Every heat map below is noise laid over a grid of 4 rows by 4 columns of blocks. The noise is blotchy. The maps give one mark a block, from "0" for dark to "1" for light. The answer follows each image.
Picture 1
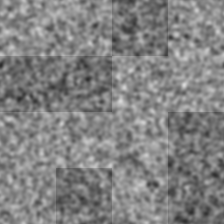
1 1 0 1
0 0 1 1
1 1 1 0
1 0 1 0
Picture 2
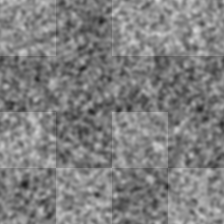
1 0 1 1
0 0 0 0
1 0 1 0
0 1 0 1
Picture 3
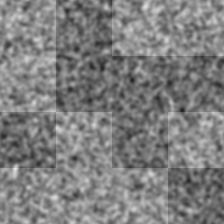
1 0 1 1
1 0 0 0
0 1 0 1
1 1 1 0
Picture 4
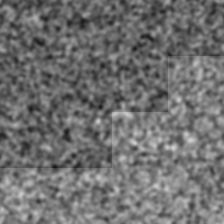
0 0 0 0
0 0 0 1
0 0 1 1
1 1 1 1
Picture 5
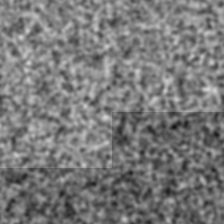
1 1 1 1
1 1 1 1
1 1 0 0
0 0 0 0
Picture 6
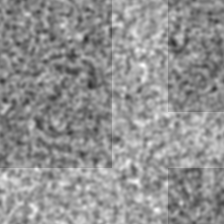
0 0 1 0
0 0 1 0
0 0 1 1
1 1 1 0
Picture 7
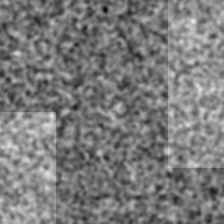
0 0 0 1
0 0 0 1
1 0 0 1
1 0 0 0
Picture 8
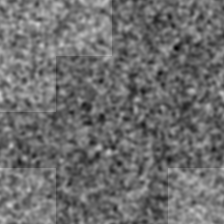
1 1 0 0
1 0 0 0
0 0 0 0
1 0 0 1
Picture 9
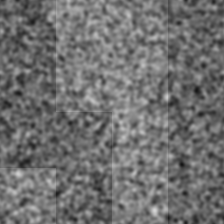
0 1 1 0
0 1 1 0
0 0 1 0
1 0 1 0
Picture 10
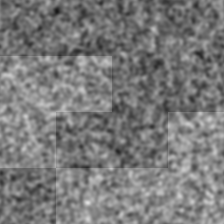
0 0 0 0
1 1 0 0
1 0 0 1
0 1 1 1
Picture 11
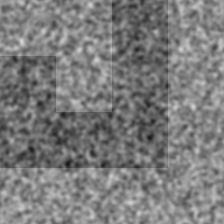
1 1 0 1
0 1 0 1
0 0 0 1
1 1 1 1
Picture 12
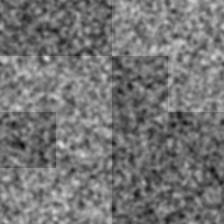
0 0 1 1
1 1 0 1
0 1 0 0
1 1 0 0
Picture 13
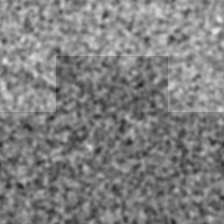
1 1 1 1
1 0 0 1
0 0 0 0
0 0 0 0
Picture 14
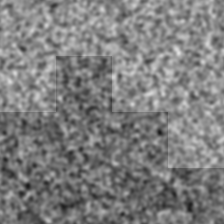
1 1 1 1
1 0 1 1
0 0 0 1
0 0 0 0
